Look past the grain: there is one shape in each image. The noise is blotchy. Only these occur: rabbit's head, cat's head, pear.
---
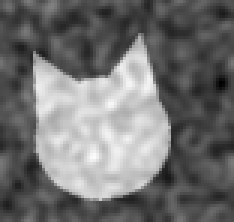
light cat's head
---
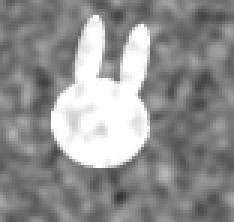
light rabbit's head
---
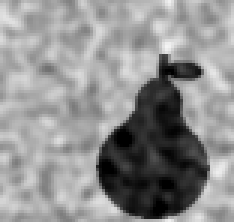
dark pear
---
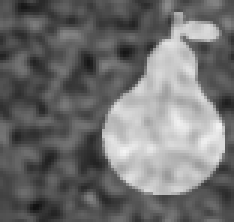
light pear
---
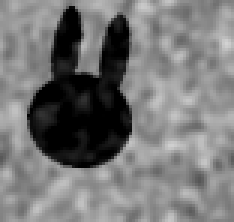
dark rabbit's head
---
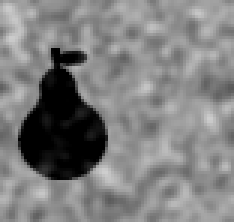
dark pear
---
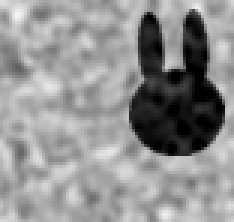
dark rabbit's head
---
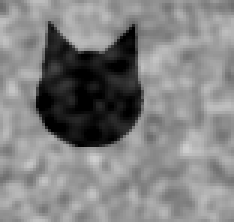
dark cat's head
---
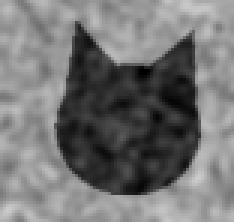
dark cat's head
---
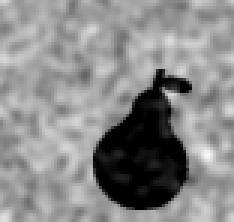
dark pear
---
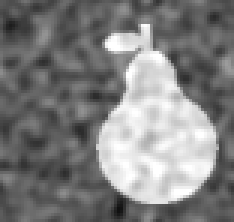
light pear
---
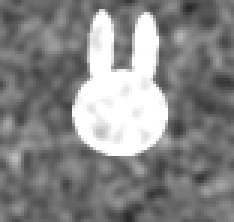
light rabbit's head
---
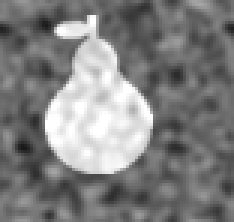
light pear
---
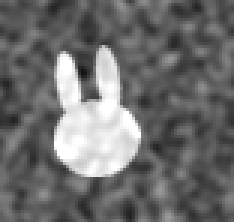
light rabbit's head
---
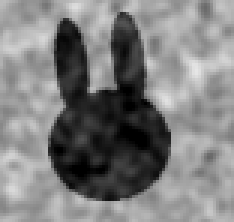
dark rabbit's head
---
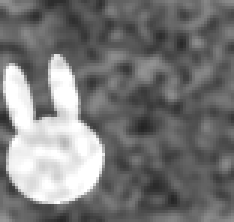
light rabbit's head
